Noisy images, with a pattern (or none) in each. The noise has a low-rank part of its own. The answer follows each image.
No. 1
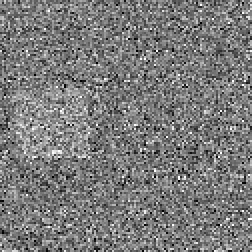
one block
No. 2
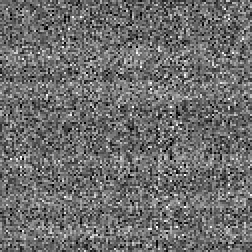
bands of rows
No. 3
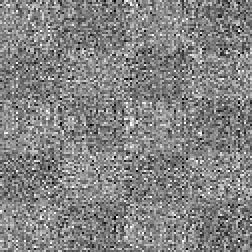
a checkerboard
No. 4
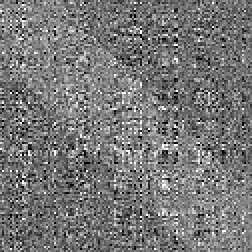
a diagonal band
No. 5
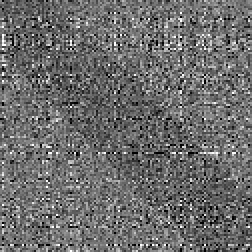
a diagonal band
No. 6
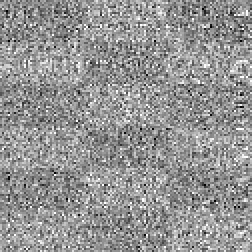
a checkerboard
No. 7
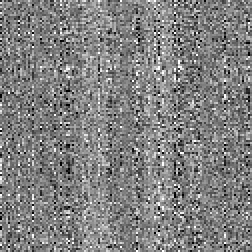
bands of columns
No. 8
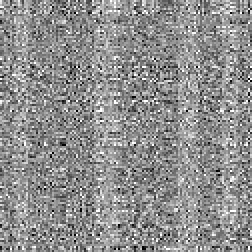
bands of columns
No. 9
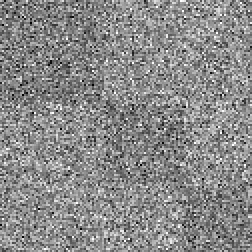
blocks along the diagonal
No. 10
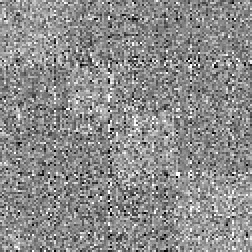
blocks along the diagonal
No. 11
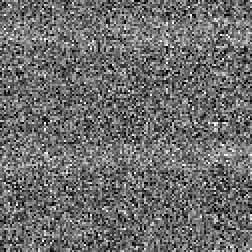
bands of rows
